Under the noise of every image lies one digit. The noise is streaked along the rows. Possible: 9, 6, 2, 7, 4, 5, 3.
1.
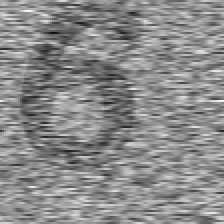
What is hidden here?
dark 6
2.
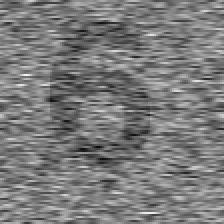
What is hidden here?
dark 6
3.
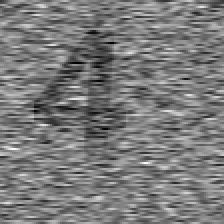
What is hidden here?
dark 4
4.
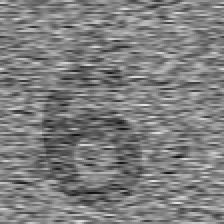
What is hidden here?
dark 6
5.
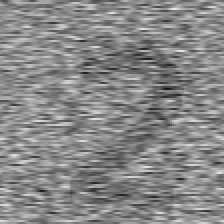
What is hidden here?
dark 2
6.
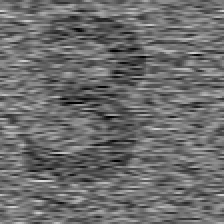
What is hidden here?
dark 3
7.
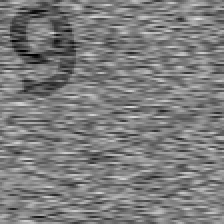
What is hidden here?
dark 9, top left
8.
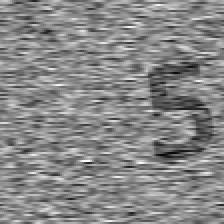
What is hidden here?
dark 5, middle right
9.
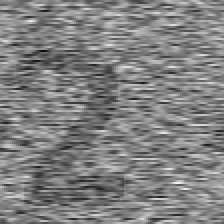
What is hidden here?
dark 2
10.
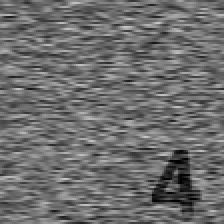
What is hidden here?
dark 4, bottom right
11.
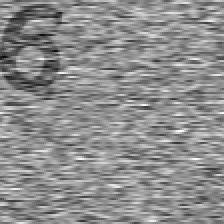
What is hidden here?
dark 6, top left
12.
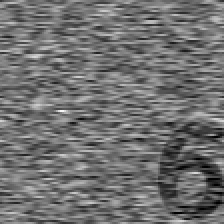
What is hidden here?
dark 6, bottom right
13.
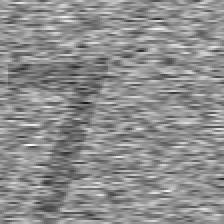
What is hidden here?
dark 7
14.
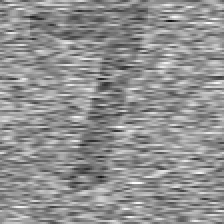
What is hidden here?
dark 7
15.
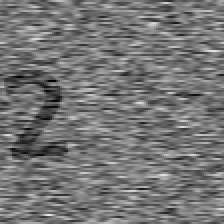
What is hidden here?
dark 2, middle left
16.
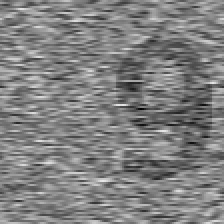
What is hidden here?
dark 9
